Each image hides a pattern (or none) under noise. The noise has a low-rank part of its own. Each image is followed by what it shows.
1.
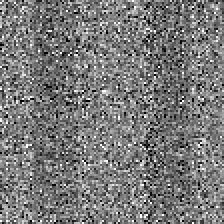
vertical stripes
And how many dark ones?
2
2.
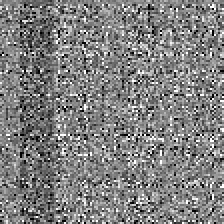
one vertical stripe
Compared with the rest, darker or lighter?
darker
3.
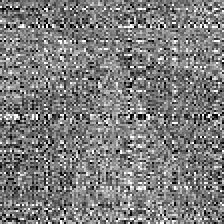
spokes from one point
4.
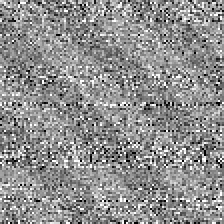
diagonal stripes
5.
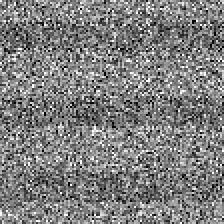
horizontal stripes
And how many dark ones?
3
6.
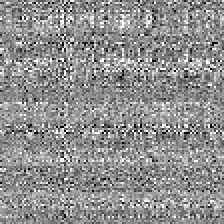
horizontal stripes
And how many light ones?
5
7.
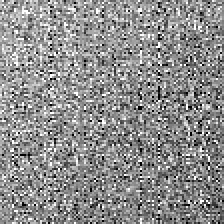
a smooth slope
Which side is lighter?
top left
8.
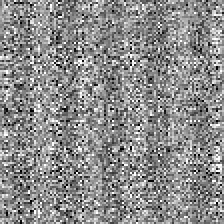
vertical stripes
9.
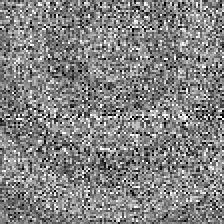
rings round one point
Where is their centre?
top middle
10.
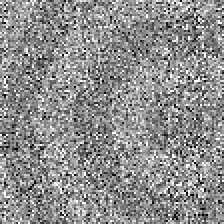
rings round one point
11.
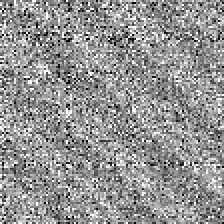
diagonal stripes
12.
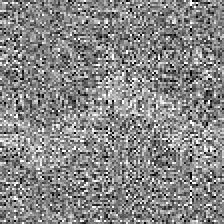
a wavy band
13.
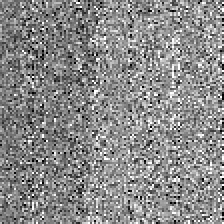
a sharp edge
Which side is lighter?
right
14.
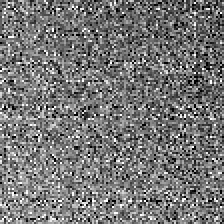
a smooth slope
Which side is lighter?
bottom left
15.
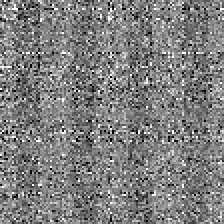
vertical stripes
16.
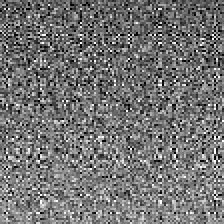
a smooth slope
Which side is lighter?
bottom
